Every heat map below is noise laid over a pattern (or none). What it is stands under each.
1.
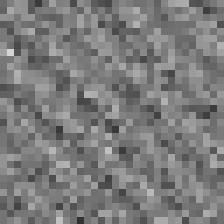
diagonal stripes
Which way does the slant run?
top left to bottom right
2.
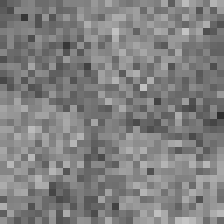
spokes from one point
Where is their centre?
centre
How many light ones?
3
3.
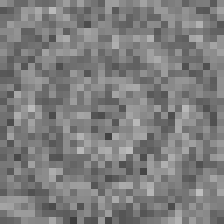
rings round one point
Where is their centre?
centre
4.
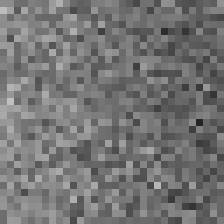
a smooth slope
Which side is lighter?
left
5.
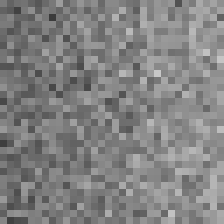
a smooth slope
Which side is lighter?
right
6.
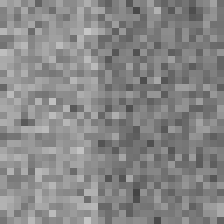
a sharp edge
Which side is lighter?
left
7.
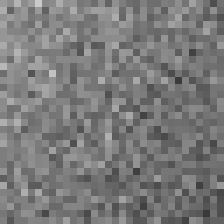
a smooth slope
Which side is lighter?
top left
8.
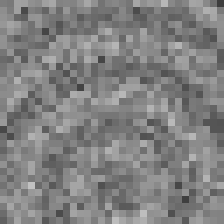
rings round one point
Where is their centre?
bottom middle
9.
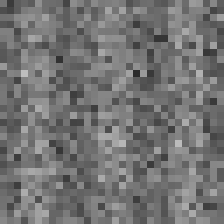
vertical stripes
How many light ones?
3
